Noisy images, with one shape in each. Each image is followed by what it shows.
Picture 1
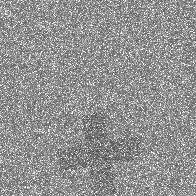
dark cross, bottom middle
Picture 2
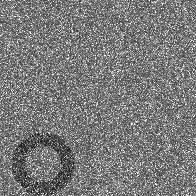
dark ring, bottom left
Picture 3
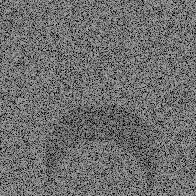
dark crescent
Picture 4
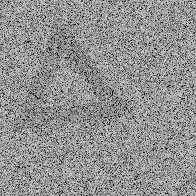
dark triangle frame
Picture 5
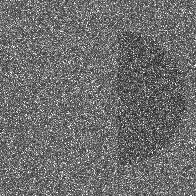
dark half disc
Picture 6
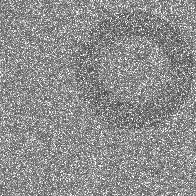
dark ring
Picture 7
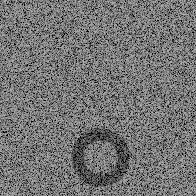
dark ring, bottom middle
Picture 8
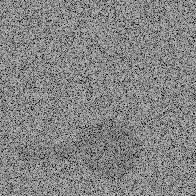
dark lollipop
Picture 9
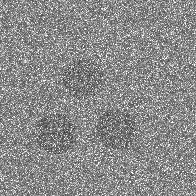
dark three dots
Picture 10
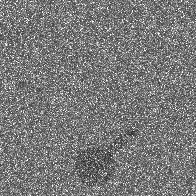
dark lollipop, bottom middle
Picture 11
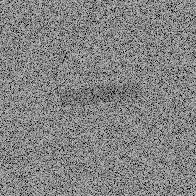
dark bar, centre
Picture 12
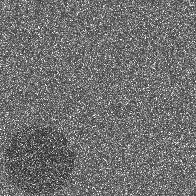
dark disc, bottom left
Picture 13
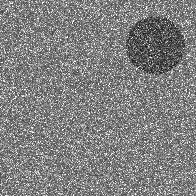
dark disc, top right
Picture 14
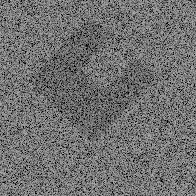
dark square with a notch
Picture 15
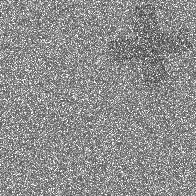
dark cross, top right
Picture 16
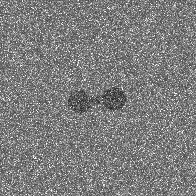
dark dumbbell, centre
